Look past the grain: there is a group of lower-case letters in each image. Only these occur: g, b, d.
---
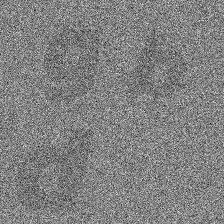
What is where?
top left: g; top right: b; bottom left: d
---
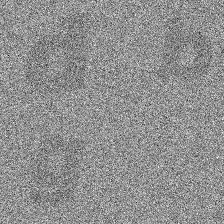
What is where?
top left: d; top right: b; bottom left: g
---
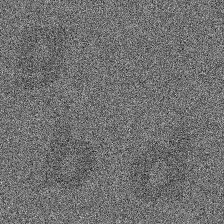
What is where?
top left: g; bottom left: b; bottom right: d
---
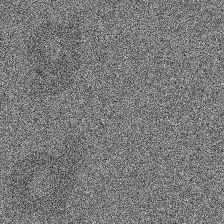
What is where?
top left: g; bottom left: d
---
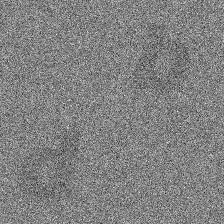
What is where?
top right: b; bottom left: d
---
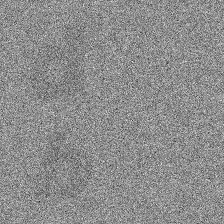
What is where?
top left: d; bottom left: b
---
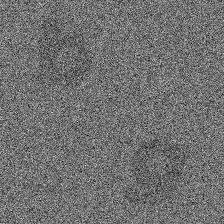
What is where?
top left: b; bottom right: g
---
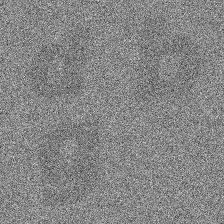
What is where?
top left: d; top right: b; bottom left: g
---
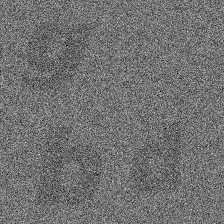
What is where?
top left: g; bottom left: b; bottom right: d
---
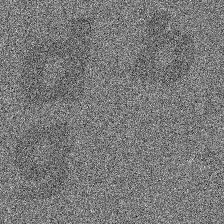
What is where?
top left: d; top right: b; bottom left: g
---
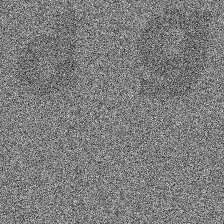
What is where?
top left: d; top right: g
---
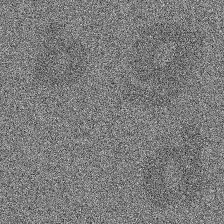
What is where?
top left: b; top right: g; bottom right: d
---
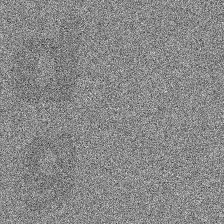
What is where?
top left: d; bottom left: g
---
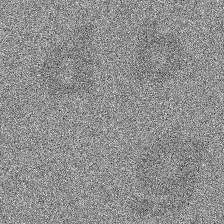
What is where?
top left: d; top right: b; bottom right: g
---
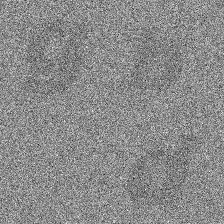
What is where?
top left: g; top right: b; bottom right: d
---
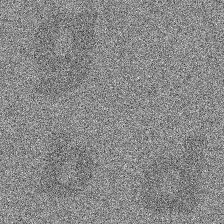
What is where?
top left: g; bottom left: b; bottom right: d
